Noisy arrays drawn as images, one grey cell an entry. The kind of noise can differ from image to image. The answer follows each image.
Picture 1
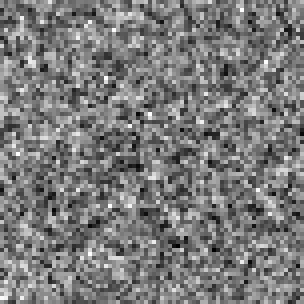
blotchy
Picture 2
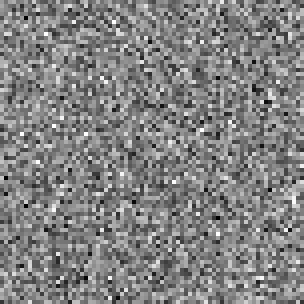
independent entries
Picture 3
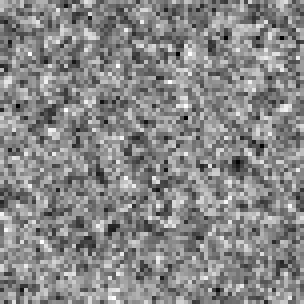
blotchy
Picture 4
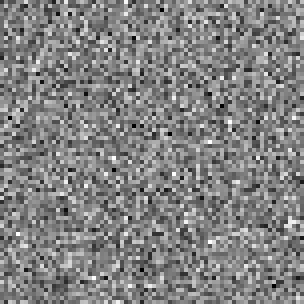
independent entries
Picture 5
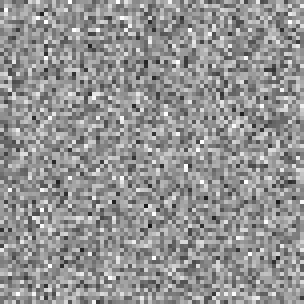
independent entries
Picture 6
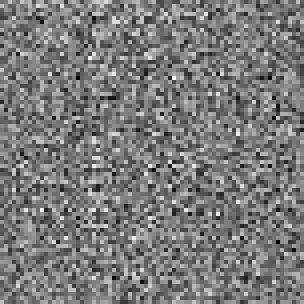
low rank plus noise
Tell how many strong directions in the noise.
two
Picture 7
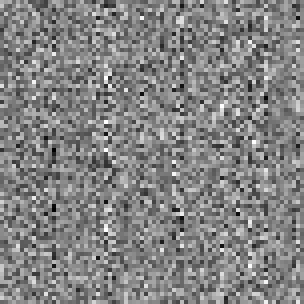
columns of uneven size
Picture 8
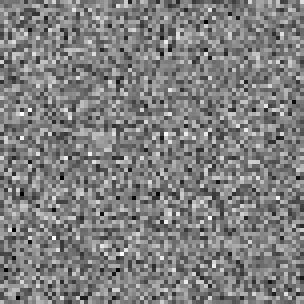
low rank plus noise
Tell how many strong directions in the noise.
one
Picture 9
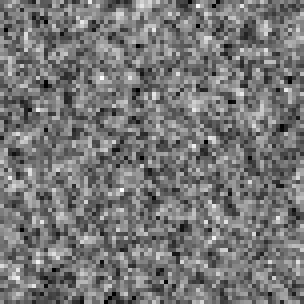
blotchy
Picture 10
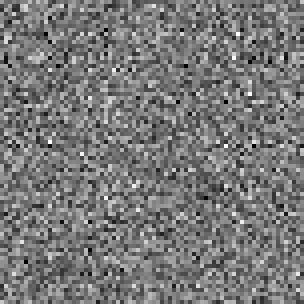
low rank plus noise
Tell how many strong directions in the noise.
five to eight
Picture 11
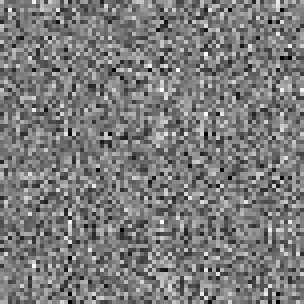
low rank plus noise
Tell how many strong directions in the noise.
three or four
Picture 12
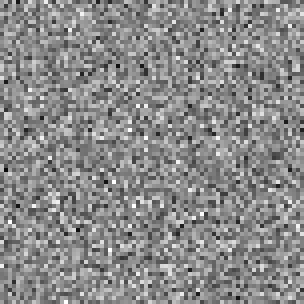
low rank plus noise
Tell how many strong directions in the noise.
five to eight
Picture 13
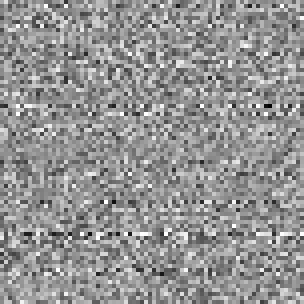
rows of uneven size
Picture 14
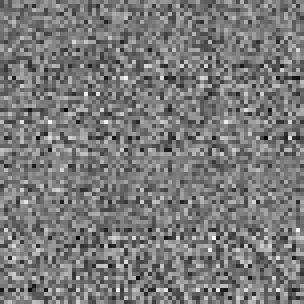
rows of uneven size
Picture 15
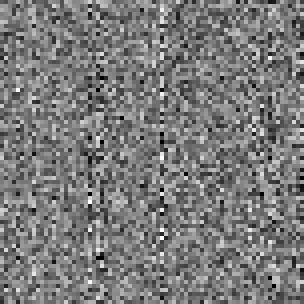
columns of uneven size
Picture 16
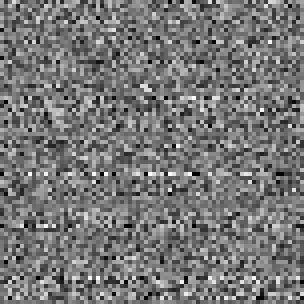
rows of uneven size
